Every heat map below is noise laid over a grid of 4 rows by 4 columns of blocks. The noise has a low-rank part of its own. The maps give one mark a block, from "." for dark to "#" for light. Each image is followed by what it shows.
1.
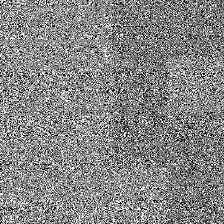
##..
##.#
##..
###.
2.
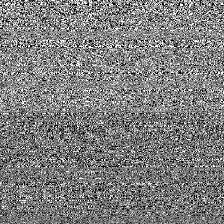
####
####
....
....
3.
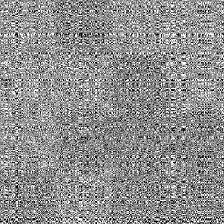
#.##
##.#
#...
.#..
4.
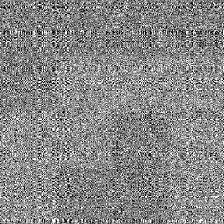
....
.###
##.#
#..#
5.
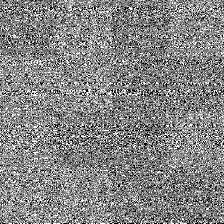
.#.#
##..
#..#
##..
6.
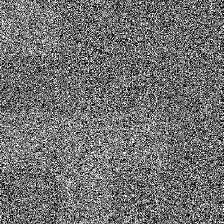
#...
....
###.
.#..
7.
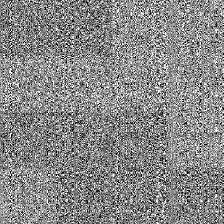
..##
####
...#
#...
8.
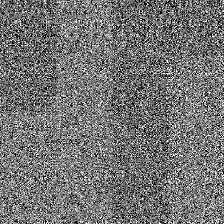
.#..
.#.#
##.#
##.#
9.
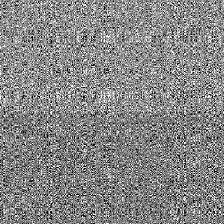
####
####
....
....
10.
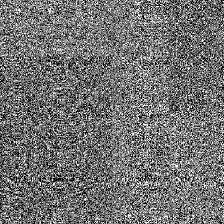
###.
..#.
..##
..##
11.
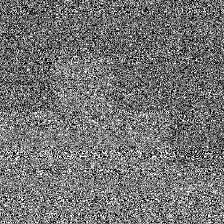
....
.#..
###.
####
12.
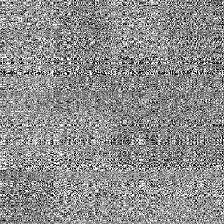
#.#.
#...
##..
.###
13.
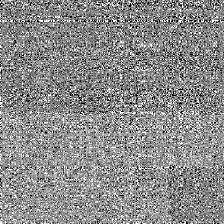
....
....
####
###.
